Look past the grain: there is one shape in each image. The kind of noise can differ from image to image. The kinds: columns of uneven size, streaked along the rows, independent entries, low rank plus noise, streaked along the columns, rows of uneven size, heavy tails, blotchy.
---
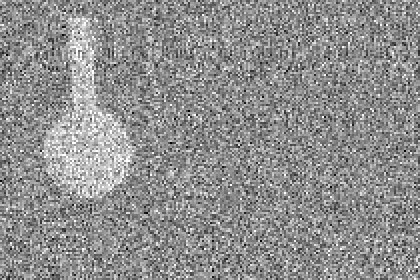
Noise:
low rank plus noise
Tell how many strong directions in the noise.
five to eight
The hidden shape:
lollipop
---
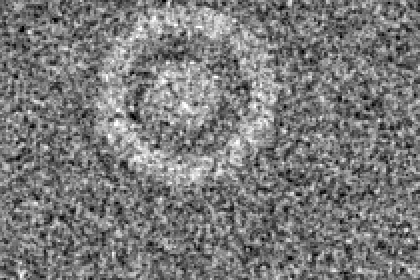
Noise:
blotchy
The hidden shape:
bullseye
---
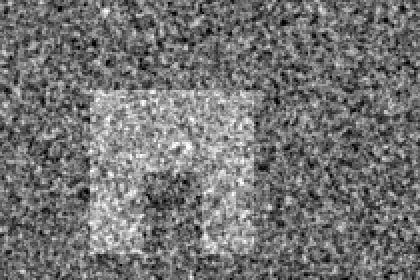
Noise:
blotchy
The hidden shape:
square with a notch
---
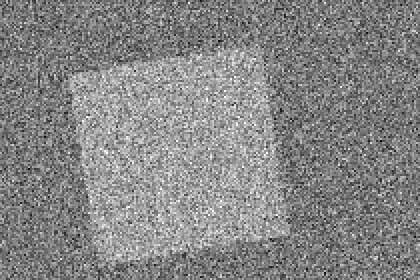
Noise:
independent entries
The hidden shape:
square
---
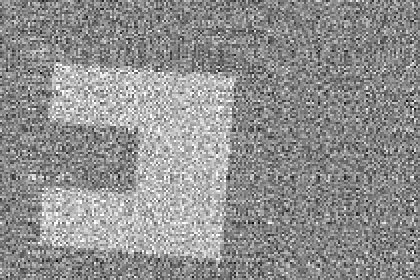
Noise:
low rank plus noise
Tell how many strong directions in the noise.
three or four
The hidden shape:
square with a notch
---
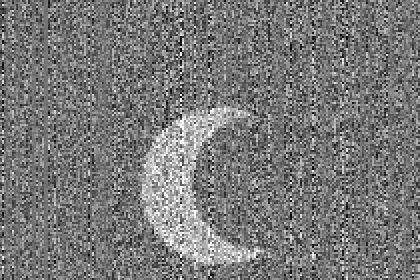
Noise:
columns of uneven size
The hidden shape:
crescent
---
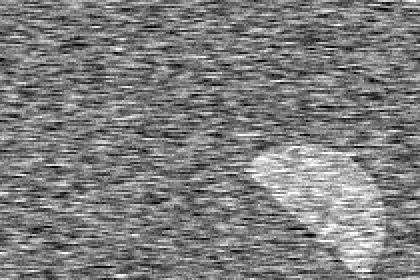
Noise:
streaked along the rows
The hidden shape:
half disc
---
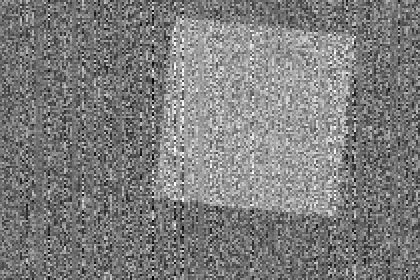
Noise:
columns of uneven size
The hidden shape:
square
